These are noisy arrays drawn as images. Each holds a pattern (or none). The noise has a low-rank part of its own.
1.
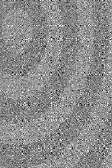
rings round one point
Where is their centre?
top left
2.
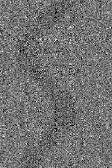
a wavy band
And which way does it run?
top to bottom
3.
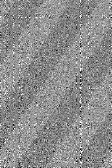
diagonal stripes
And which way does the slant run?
bottom left to top right
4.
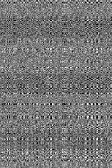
horizontal stripes
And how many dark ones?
3
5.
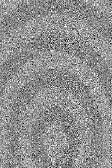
rings round one point
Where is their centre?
bottom middle
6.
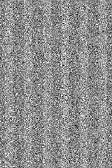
vertical stripes
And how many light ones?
6
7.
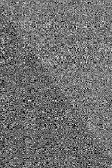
a sharp edge
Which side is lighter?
top right
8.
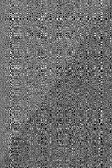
a sharp edge
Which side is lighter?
top left
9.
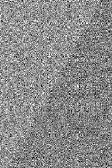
a sharp edge
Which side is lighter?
top left
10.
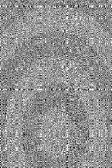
rings round one point
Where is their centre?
bottom middle
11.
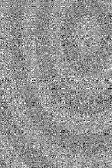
rings round one point
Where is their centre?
top right
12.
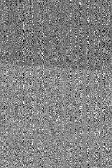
a sharp edge
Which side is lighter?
bottom
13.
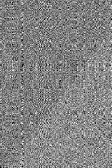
a sharp edge
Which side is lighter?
bottom right
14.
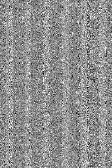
vertical stripes
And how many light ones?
6
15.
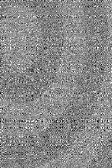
rings round one point
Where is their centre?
top left
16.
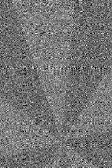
spokes from one point
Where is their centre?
bottom middle
